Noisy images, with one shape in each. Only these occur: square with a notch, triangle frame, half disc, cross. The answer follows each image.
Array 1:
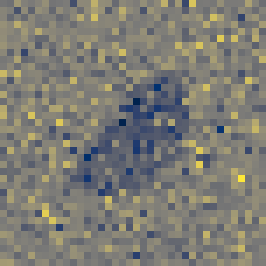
half disc
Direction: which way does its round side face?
down and right
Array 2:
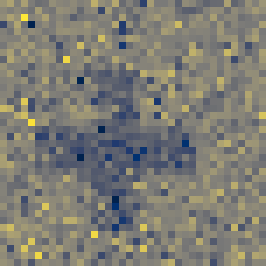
cross
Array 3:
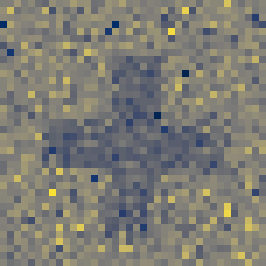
cross
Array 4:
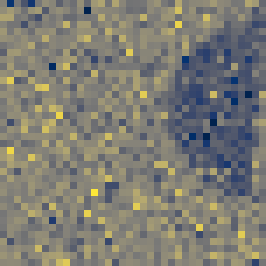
half disc
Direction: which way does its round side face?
left
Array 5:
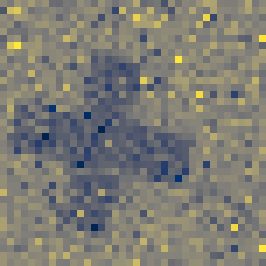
cross
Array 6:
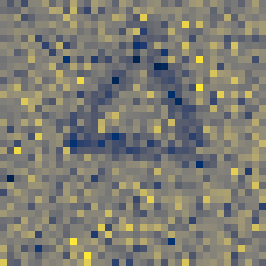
triangle frame
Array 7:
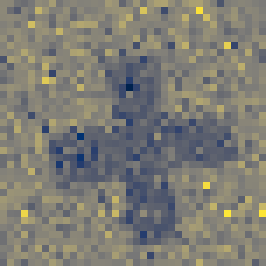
cross
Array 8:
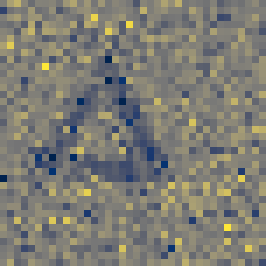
triangle frame
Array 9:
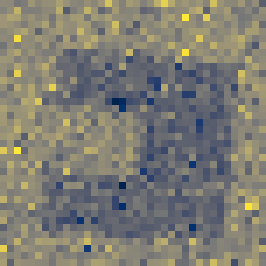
square with a notch
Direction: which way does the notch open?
left
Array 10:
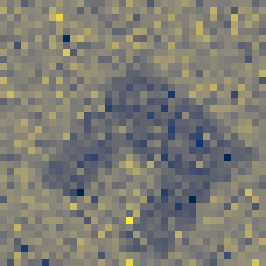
square with a notch
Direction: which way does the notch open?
down and left
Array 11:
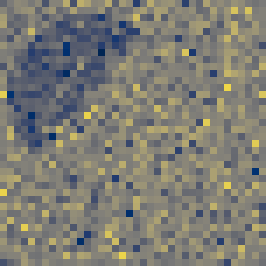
half disc
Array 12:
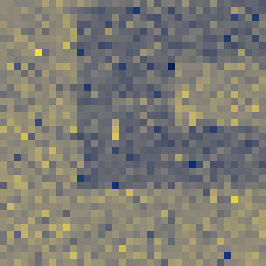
square with a notch
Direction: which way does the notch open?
right
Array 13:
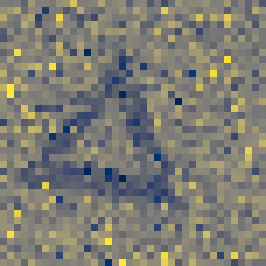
triangle frame
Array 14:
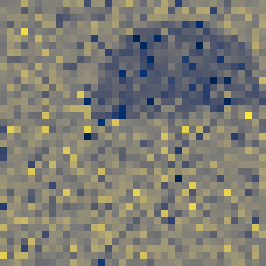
half disc
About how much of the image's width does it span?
two thirds
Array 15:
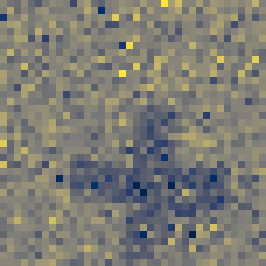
cross
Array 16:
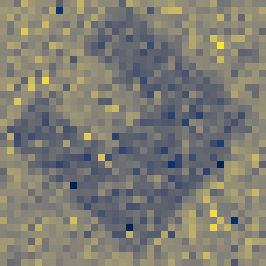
square with a notch
